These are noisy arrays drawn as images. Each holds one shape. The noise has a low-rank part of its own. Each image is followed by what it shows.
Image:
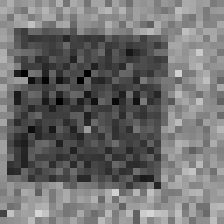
square
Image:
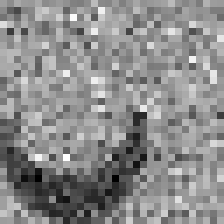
crescent
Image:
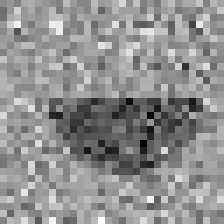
half disc
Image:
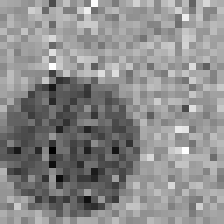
disc
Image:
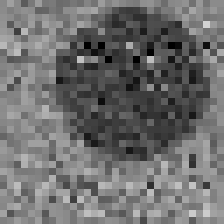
disc
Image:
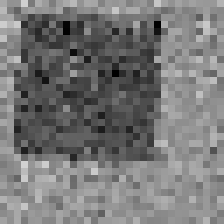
square
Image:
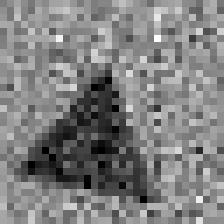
triangle
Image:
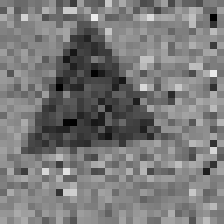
triangle
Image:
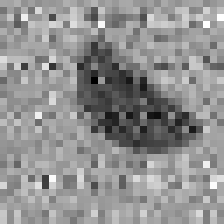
half disc
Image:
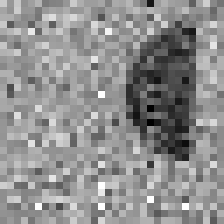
half disc
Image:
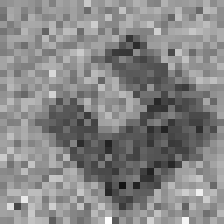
square with a notch
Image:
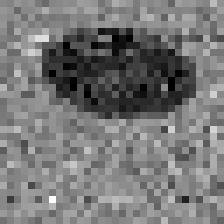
ellipse
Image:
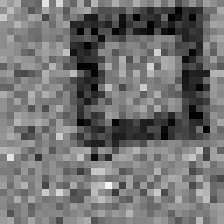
square frame
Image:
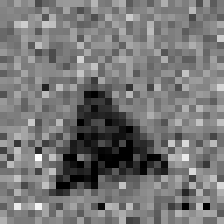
triangle
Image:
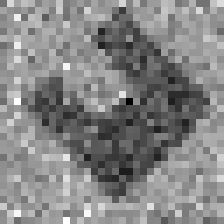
square with a notch
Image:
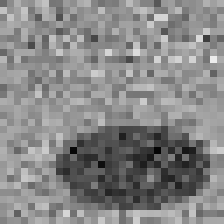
ellipse
